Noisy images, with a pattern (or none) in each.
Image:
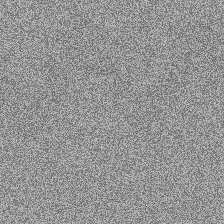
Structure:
a wavy band
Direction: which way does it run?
left to right
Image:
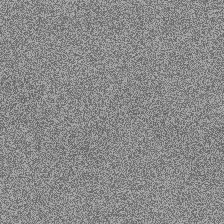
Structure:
a wavy band
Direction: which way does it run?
left to right
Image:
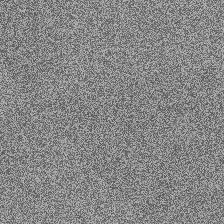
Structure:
spokes from one point
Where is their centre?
middle left
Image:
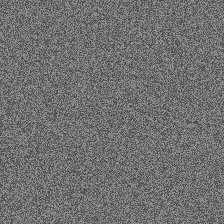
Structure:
only noise
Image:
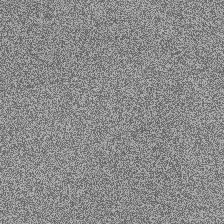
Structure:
spokes from one point
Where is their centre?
top right
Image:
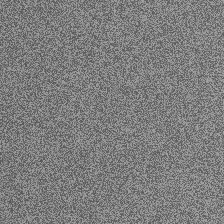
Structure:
a smooth slope
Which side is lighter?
right
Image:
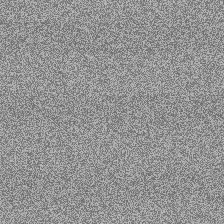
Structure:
horizontal stripes
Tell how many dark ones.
3
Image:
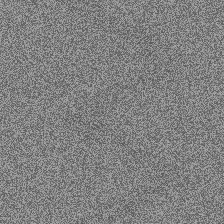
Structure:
a wavy band
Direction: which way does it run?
top to bottom
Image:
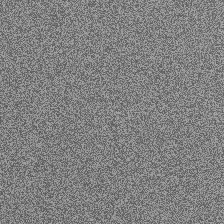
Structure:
a smooth slope
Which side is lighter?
top right
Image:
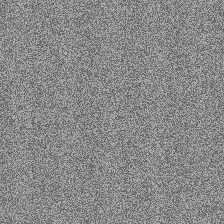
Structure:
vertical stripes
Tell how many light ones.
5
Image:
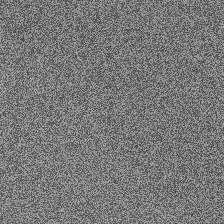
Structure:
a sharp edge
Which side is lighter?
bottom left
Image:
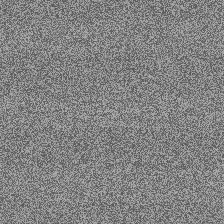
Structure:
horizontal stripes
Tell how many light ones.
3
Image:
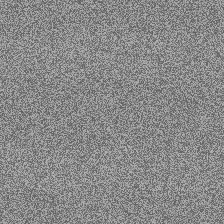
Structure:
horizontal stripes
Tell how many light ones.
2
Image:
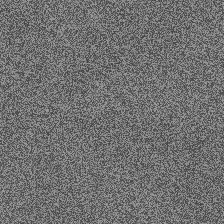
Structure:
spokes from one point
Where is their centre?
middle left
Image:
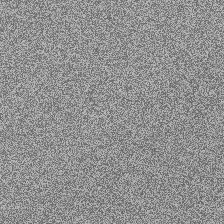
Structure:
a sharp edge
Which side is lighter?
top left
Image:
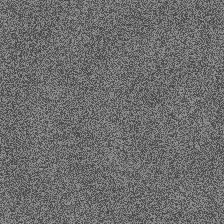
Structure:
rings round one point
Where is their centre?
middle right
